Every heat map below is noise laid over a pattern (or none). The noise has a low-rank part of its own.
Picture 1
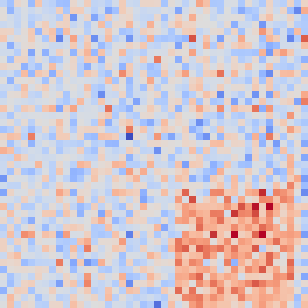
one block
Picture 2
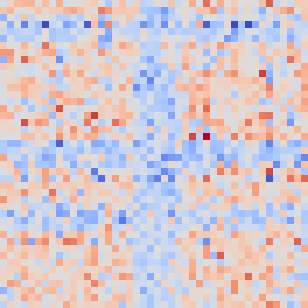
bands of rows crossing bands of columns
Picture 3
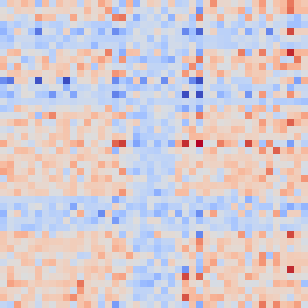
bands of rows crossing bands of columns
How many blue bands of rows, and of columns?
3 and 1
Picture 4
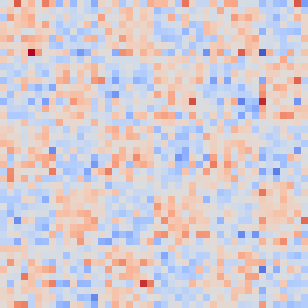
a checkerboard
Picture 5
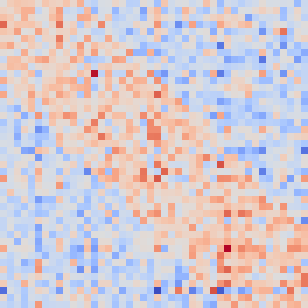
a diagonal band
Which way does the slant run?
top left to bottom right
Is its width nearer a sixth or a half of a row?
a half
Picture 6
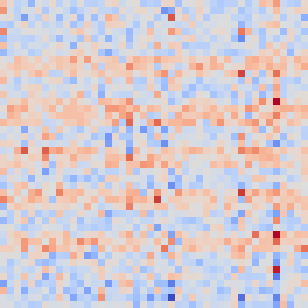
bands of rows
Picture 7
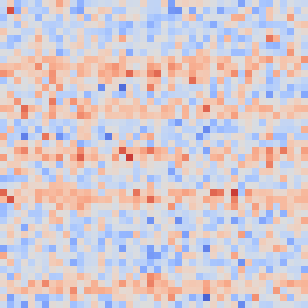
bands of rows
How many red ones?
5
